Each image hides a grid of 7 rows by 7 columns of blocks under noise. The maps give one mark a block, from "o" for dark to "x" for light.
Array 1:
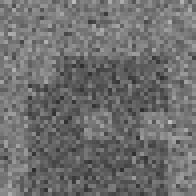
xxxxxxx
xxxxxxx
xxoooox
xooooox
xooxoxx
xooooox
xooooox
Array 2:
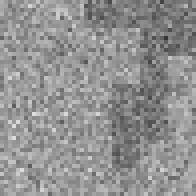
xxxoooo
xxxxxoo
xxxxxox
xxxxoox
xxxxoox
xxxxoxx
xxxxxxx
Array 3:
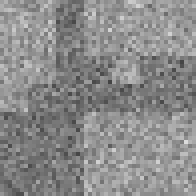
xxoxxxx
xxoxxxx
xxooxoo
xoooooo
oooxxxx
oooxxxx
oooxxxx
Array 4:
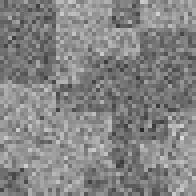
ooxxoxx
ooxxxoo
ooxoooo
xxooooo
xxxxoox
xxxxoxx
oxxooox
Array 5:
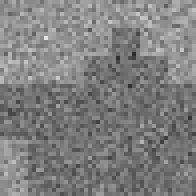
xxxxxxx
xxxxoxx
xxxooox
ooooooo
ooooooo
xoooooo
xoooooo
